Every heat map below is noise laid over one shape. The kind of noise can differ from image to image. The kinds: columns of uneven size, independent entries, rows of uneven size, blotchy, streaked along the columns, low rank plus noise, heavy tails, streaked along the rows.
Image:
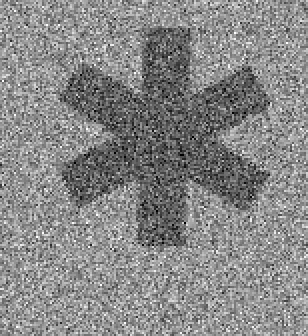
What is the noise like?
independent entries
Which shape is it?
asterisk
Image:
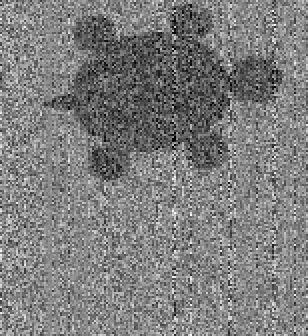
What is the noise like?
columns of uneven size
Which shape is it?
turtle
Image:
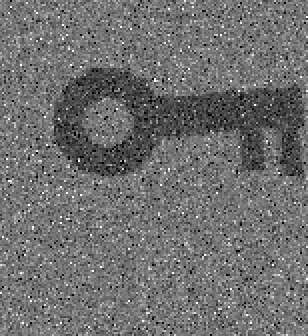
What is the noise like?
heavy tails
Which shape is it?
key
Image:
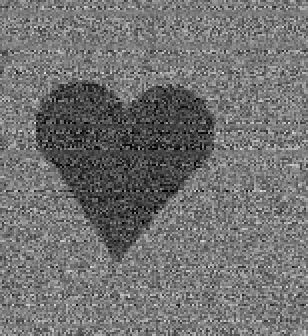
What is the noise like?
rows of uneven size
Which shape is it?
heart
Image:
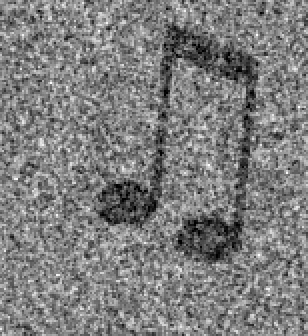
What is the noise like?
blotchy
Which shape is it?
pair of musical notes
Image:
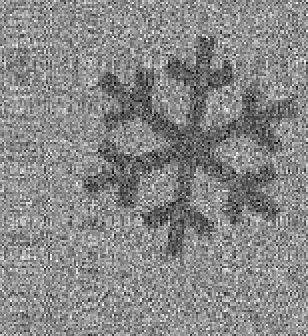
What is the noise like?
low rank plus noise
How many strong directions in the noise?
one
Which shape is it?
snowflake
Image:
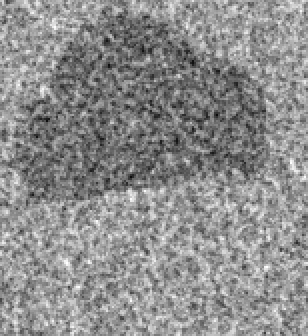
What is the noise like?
blotchy
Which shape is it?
cloud
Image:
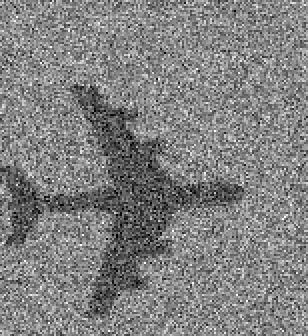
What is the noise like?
independent entries
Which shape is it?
airplane
